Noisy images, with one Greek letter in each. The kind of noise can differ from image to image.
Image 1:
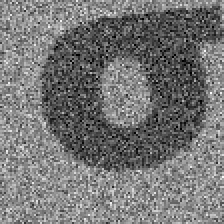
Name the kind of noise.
independent entries
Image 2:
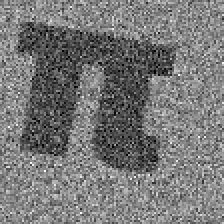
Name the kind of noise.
low rank plus noise
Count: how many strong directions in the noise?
two
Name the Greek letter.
pi
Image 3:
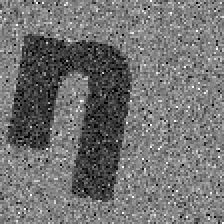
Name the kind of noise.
heavy tails
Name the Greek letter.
eta
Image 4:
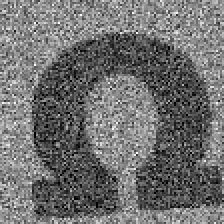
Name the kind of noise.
low rank plus noise
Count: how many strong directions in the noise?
three or four
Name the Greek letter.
omega
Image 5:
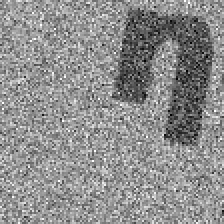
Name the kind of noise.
independent entries
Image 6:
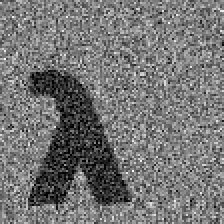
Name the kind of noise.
low rank plus noise
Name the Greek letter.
lambda
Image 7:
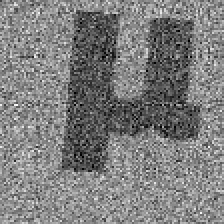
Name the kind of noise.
low rank plus noise
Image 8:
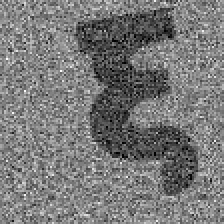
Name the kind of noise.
low rank plus noise
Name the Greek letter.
xi
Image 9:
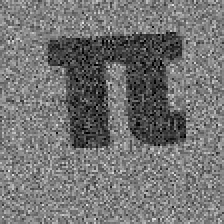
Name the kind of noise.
low rank plus noise
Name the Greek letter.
pi
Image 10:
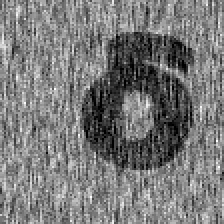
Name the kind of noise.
streaked along the columns
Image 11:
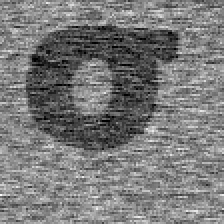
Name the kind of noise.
streaked along the rows
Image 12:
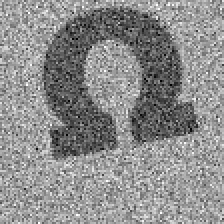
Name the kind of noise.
independent entries
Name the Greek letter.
omega
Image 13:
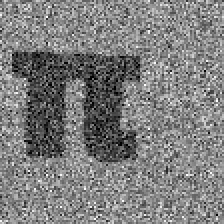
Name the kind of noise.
low rank plus noise
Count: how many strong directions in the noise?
three or four
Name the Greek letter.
pi
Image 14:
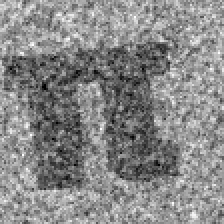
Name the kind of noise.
blotchy
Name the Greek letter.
pi
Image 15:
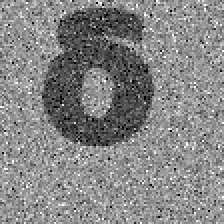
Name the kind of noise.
heavy tails
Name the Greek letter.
delta
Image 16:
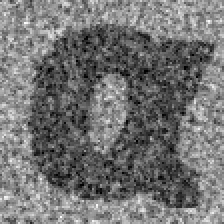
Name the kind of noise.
blotchy
